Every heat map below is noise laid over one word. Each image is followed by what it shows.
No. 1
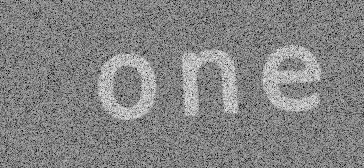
one
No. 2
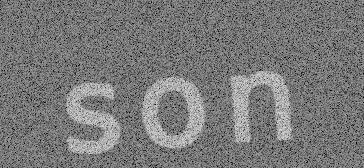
son
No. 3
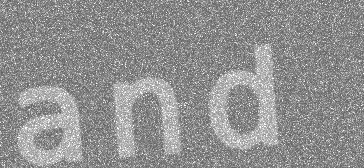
and
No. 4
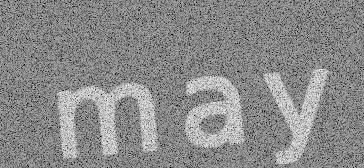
may
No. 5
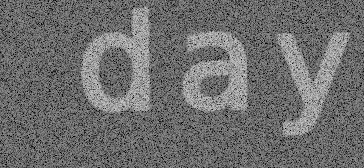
day
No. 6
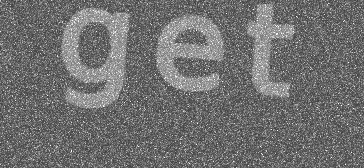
get
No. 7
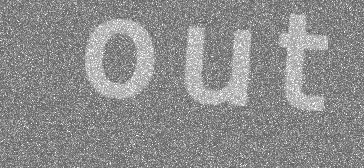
out
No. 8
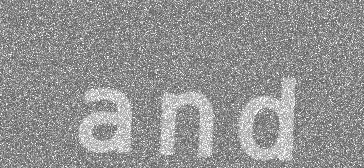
and
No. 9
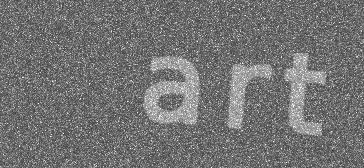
art
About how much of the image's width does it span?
half
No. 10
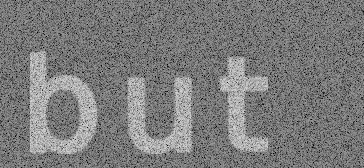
but
